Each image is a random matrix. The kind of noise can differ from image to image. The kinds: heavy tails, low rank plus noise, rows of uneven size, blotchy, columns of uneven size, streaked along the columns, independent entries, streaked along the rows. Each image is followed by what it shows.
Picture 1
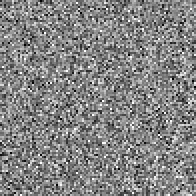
independent entries
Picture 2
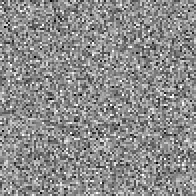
independent entries
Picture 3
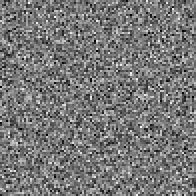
low rank plus noise
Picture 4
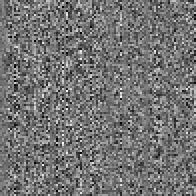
columns of uneven size
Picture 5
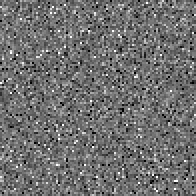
heavy tails
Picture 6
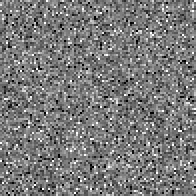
heavy tails
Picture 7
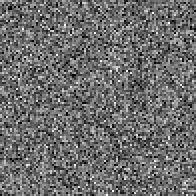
independent entries
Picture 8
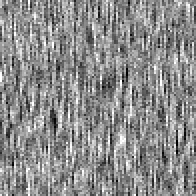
streaked along the columns
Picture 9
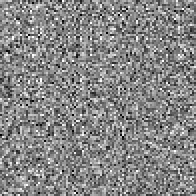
low rank plus noise
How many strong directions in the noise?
three or four
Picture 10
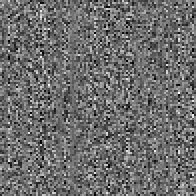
columns of uneven size
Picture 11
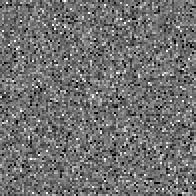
heavy tails
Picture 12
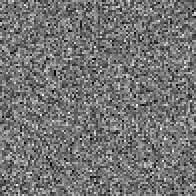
independent entries
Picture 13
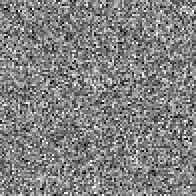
independent entries
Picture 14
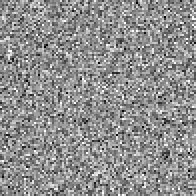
independent entries
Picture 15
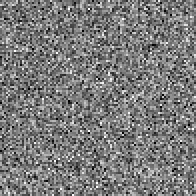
independent entries
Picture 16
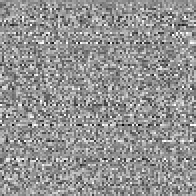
rows of uneven size
